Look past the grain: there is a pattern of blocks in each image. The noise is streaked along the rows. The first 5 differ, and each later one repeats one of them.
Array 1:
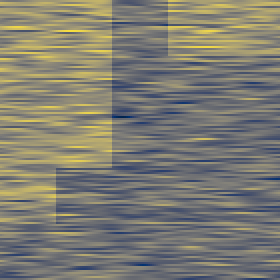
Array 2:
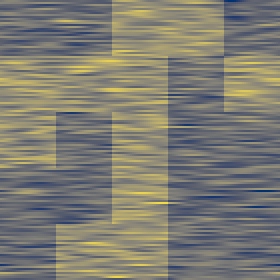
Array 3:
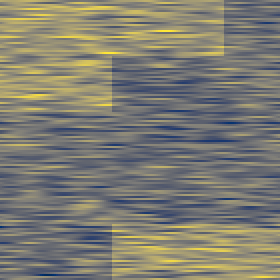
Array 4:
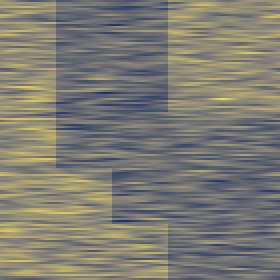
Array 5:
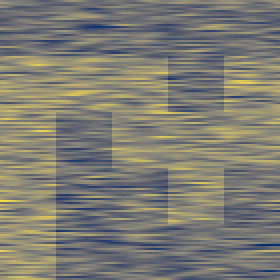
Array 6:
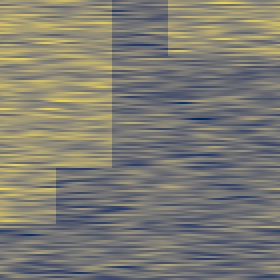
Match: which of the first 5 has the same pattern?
1
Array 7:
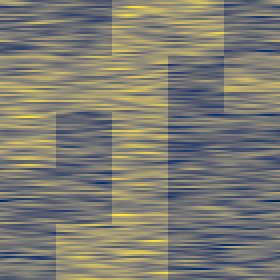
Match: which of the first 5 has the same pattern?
2
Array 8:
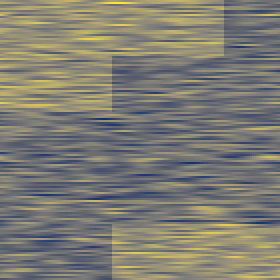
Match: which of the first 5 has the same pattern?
3
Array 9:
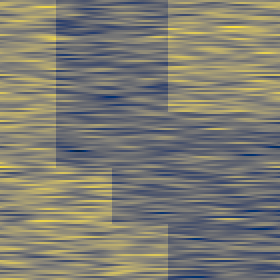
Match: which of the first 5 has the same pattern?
4
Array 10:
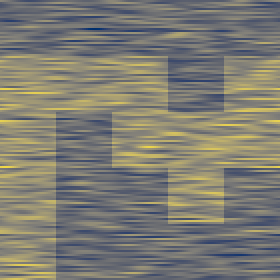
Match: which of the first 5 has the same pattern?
5
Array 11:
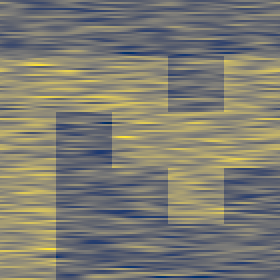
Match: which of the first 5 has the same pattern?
5
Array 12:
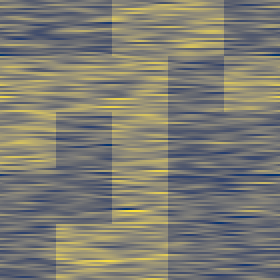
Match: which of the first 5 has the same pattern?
2
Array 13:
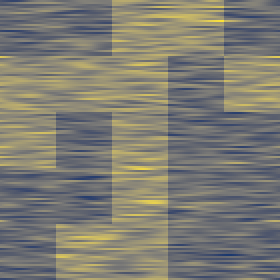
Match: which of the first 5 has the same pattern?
2
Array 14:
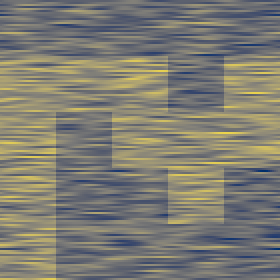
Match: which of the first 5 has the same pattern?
5
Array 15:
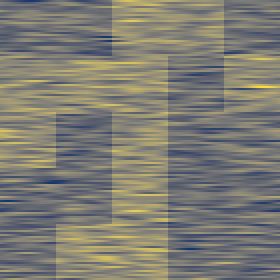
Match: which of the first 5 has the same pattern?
2
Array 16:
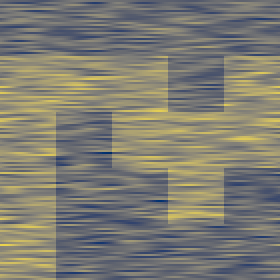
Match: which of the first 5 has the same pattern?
5
